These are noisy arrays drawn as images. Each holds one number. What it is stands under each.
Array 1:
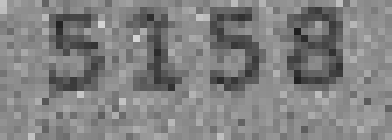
5158
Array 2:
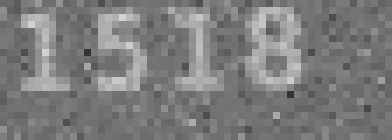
1518
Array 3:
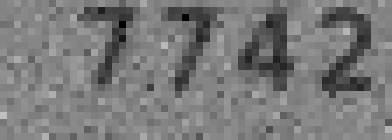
7742
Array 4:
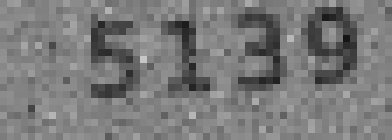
5139
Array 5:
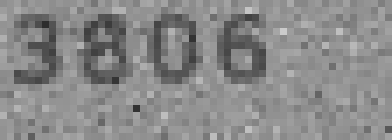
3806
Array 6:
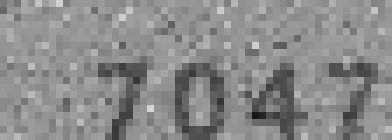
7047
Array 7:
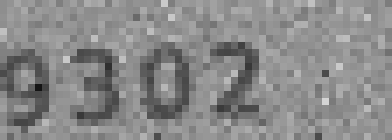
9302
